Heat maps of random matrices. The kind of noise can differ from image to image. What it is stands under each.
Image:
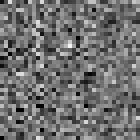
low rank plus noise
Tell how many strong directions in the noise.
three or four
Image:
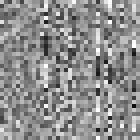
columns of uneven size
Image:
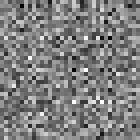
low rank plus noise
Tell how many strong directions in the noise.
one
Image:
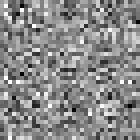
low rank plus noise
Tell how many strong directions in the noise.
three or four
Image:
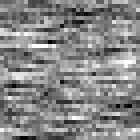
streaked along the rows
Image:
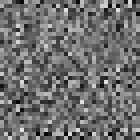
low rank plus noise
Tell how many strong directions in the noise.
three or four
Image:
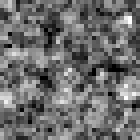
blotchy
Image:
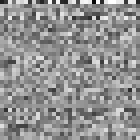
rows of uneven size
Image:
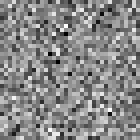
independent entries
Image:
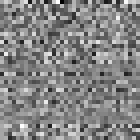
rows of uneven size
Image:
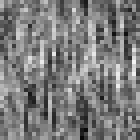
streaked along the columns
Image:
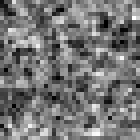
blotchy
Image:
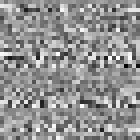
rows of uneven size
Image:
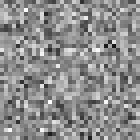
low rank plus noise
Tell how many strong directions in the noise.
three or four
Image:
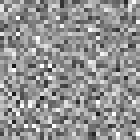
low rank plus noise
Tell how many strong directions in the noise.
five to eight
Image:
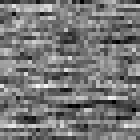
streaked along the rows
